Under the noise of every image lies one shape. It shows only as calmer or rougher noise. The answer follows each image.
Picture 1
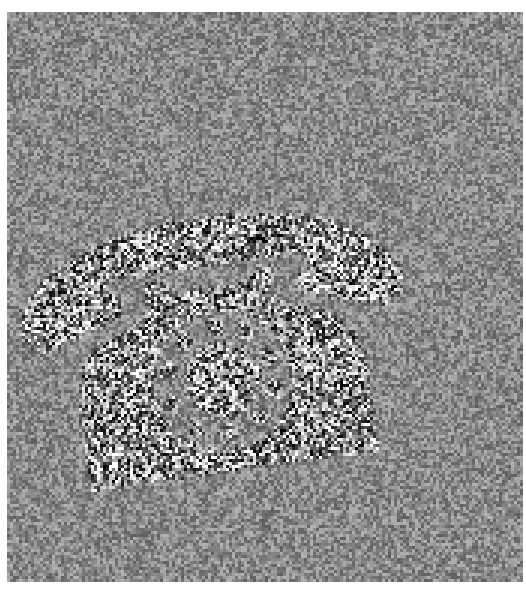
telephone
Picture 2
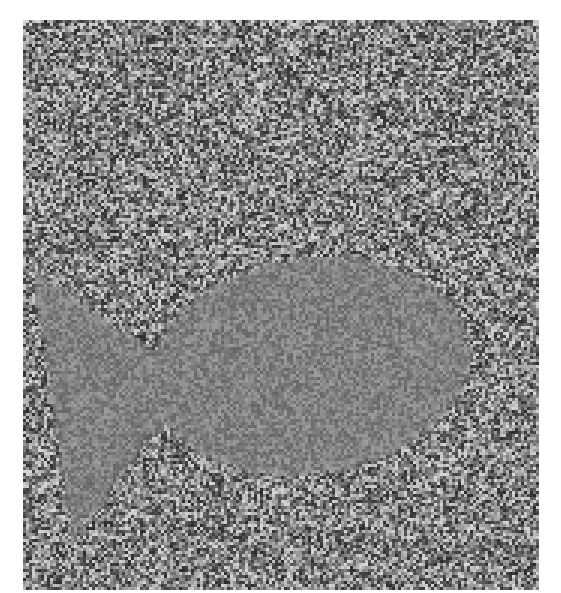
fish
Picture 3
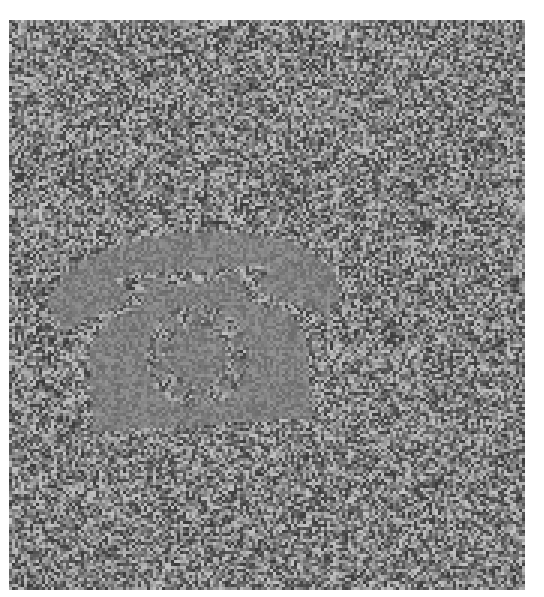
telephone
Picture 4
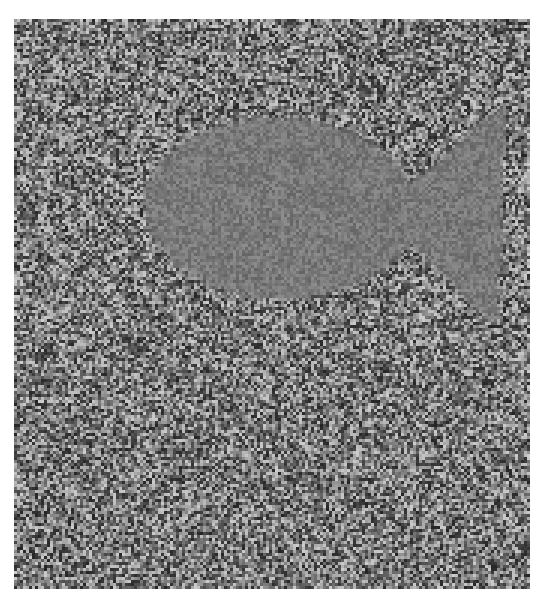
fish
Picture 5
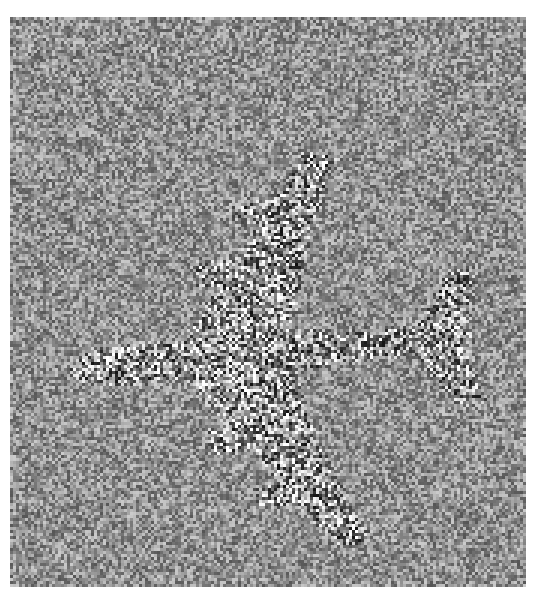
airplane
